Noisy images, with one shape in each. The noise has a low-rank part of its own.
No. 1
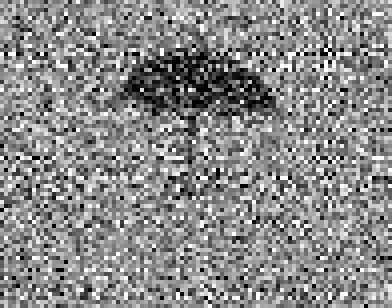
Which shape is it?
umbrella
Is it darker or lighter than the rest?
darker
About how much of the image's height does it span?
half
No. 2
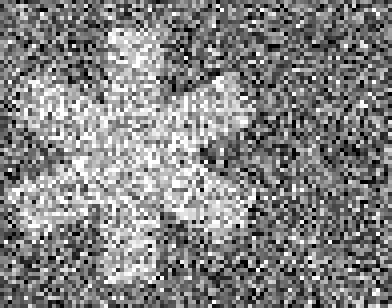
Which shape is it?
asterisk
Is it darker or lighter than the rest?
lighter
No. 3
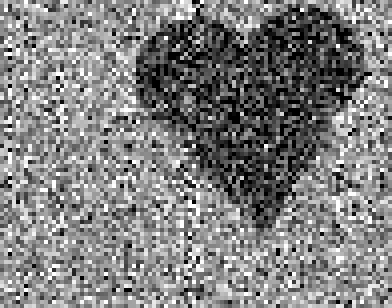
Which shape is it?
heart
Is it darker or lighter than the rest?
darker
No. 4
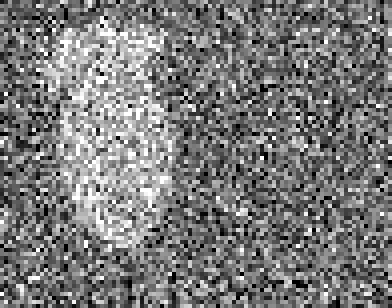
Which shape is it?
footprint
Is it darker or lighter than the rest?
lighter
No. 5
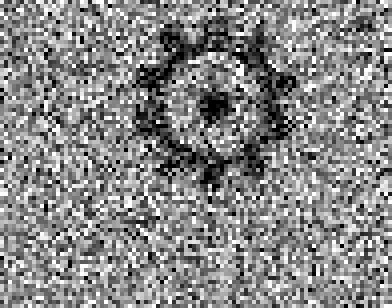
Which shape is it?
gear
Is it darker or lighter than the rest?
darker
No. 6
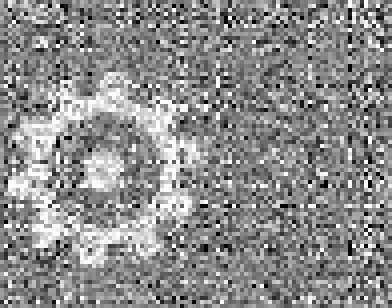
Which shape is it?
gear
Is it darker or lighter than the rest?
lighter
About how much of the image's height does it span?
two thirds
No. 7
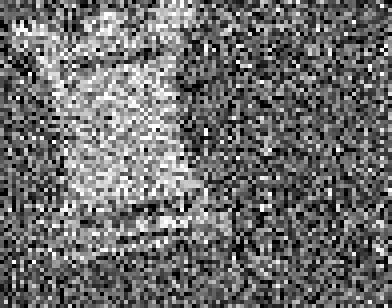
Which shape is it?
chess rook
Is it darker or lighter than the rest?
lighter
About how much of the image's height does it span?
nearly all
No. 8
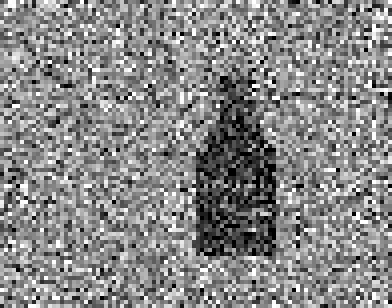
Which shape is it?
bottle
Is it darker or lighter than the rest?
darker
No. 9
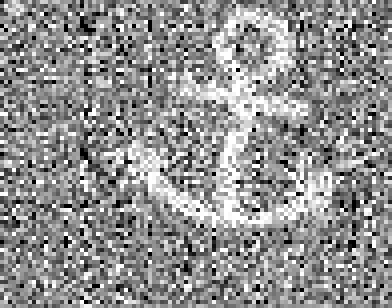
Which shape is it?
anchor
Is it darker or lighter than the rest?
lighter
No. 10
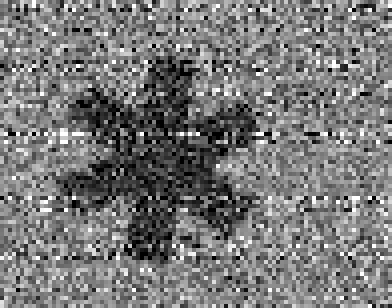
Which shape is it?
asterisk
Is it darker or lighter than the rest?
darker
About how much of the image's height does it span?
two thirds
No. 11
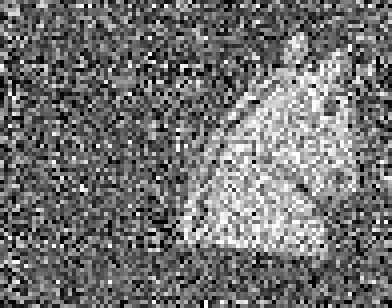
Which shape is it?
chess knight
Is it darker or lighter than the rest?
lighter
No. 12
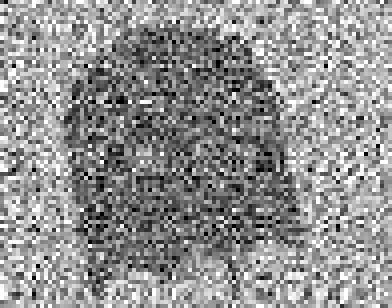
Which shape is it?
ghost
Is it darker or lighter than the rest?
darker
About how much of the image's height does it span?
nearly all
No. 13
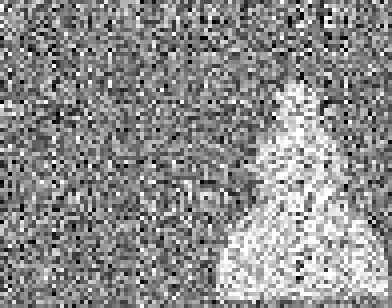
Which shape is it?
chess pawn
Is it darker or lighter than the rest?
lighter
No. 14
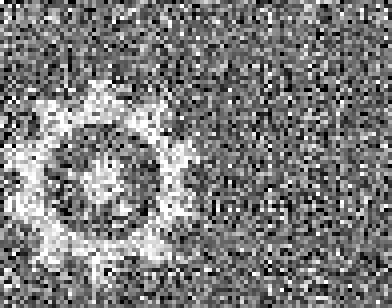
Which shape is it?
gear
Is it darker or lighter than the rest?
lighter
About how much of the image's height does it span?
two thirds
